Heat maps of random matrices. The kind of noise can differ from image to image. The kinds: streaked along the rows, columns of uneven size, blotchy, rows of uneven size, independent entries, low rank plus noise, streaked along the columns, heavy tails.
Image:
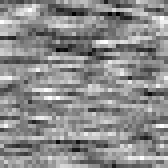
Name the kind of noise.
streaked along the rows
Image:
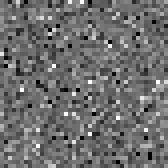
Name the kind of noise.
heavy tails
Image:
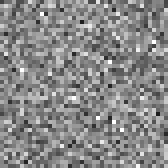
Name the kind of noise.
independent entries
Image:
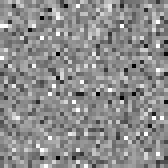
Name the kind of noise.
heavy tails
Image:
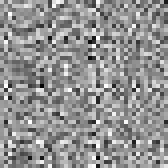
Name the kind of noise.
low rank plus noise
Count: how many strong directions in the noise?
two
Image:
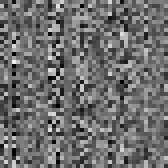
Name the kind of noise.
columns of uneven size
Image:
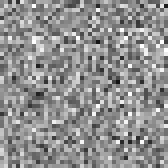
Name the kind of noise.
low rank plus noise
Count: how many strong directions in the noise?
five to eight
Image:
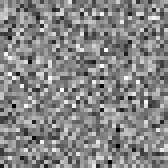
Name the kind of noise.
independent entries
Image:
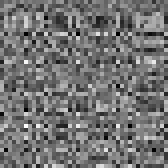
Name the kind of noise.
low rank plus noise
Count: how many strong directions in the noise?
one
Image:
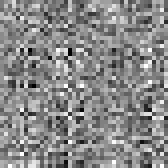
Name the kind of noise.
low rank plus noise
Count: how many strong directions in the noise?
one
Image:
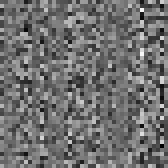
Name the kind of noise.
columns of uneven size
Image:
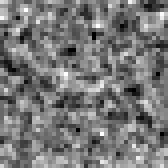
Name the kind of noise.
blotchy
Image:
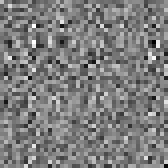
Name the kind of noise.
low rank plus noise
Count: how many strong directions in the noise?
two
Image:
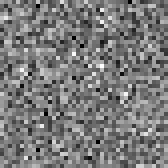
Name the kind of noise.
independent entries
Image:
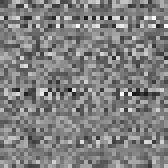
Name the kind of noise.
rows of uneven size
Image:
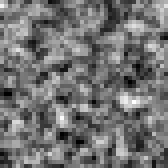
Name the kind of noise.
blotchy
